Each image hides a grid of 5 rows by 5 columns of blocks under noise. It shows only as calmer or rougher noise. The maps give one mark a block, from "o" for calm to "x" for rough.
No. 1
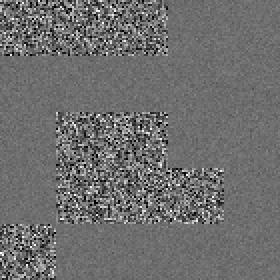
x x x o o
o o o o o
o x x o o
o x x x o
x o o o o
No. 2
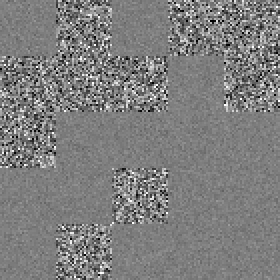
o x o x x
x x x o x
x o o o o
o o x o o
o x o o o
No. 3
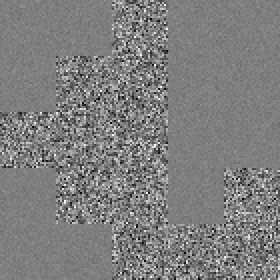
o o x o o
o x x o o
x x x o o
o x x o x
o o x x x
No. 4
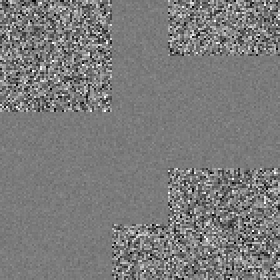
x x o x x
x x o o o
o o o o o
o o o x x
o o x x x
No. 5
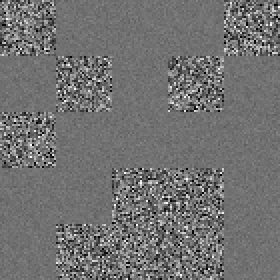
x o o o x
o x o x o
x o o o o
o o x x o
o x x x o
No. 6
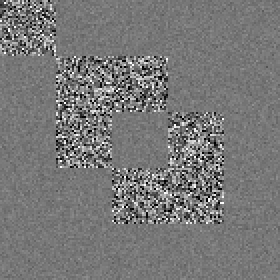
x o o o o
o x x o o
o x o x o
o o x x o
o o o o o
